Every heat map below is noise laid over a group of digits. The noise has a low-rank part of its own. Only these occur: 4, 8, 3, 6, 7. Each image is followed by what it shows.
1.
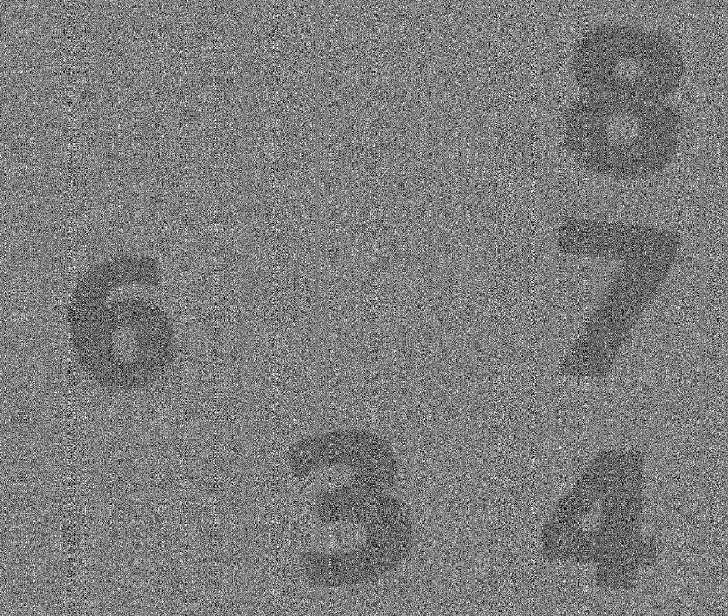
top right: 8; middle left: 6; middle right: 7; bottom middle: 3; bottom right: 4
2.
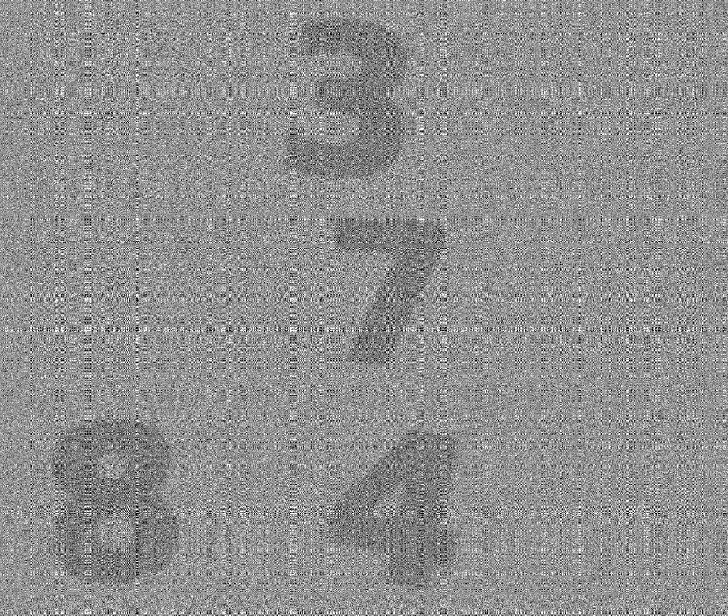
top middle: 3; centre: 7; bottom left: 8; bottom middle: 4
